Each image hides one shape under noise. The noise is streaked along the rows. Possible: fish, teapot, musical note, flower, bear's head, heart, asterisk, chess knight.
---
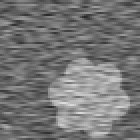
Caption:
light flower
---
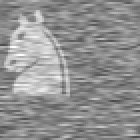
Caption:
light chess knight
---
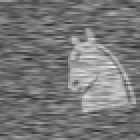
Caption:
light chess knight
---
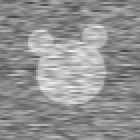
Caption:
light bear's head
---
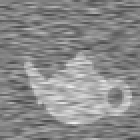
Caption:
light teapot
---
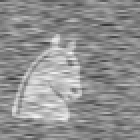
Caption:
light chess knight
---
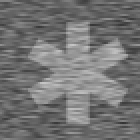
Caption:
light asterisk
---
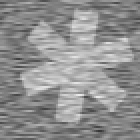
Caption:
light asterisk
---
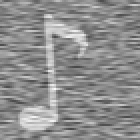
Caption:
light musical note
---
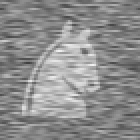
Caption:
light chess knight
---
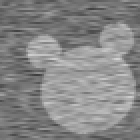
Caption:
light bear's head
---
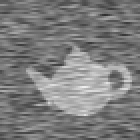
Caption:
light teapot
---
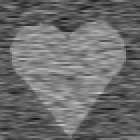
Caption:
light heart
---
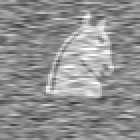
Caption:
light chess knight
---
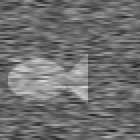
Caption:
light fish
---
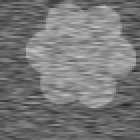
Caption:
light flower
